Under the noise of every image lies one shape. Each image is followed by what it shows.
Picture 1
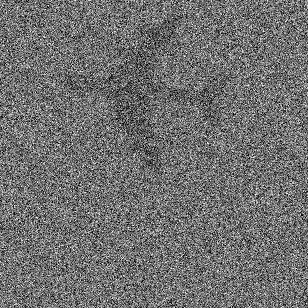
dark airplane
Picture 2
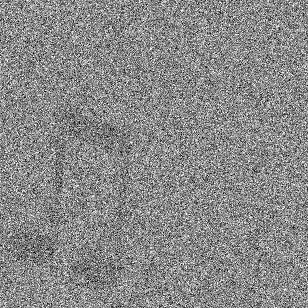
dark pair of musical notes
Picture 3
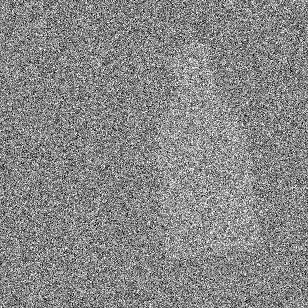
light bottle
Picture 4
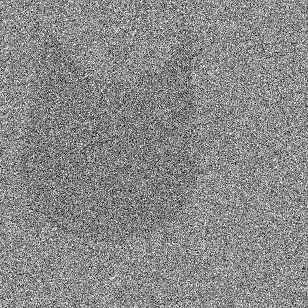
dark cat's head
